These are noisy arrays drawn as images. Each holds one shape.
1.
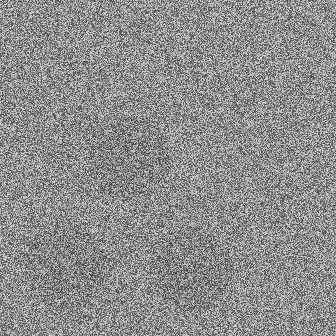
three dots
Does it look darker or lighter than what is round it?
darker
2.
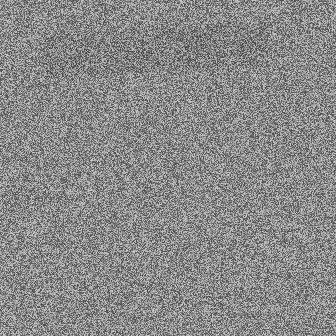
bar
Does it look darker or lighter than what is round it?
darker
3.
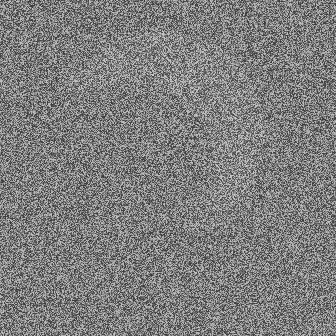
crescent
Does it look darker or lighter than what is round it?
lighter
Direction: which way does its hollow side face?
down and left
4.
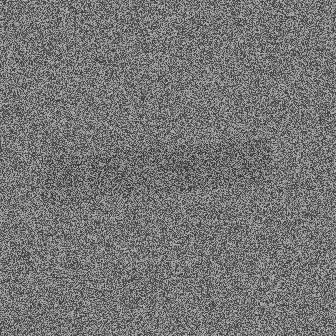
bar
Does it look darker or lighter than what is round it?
darker
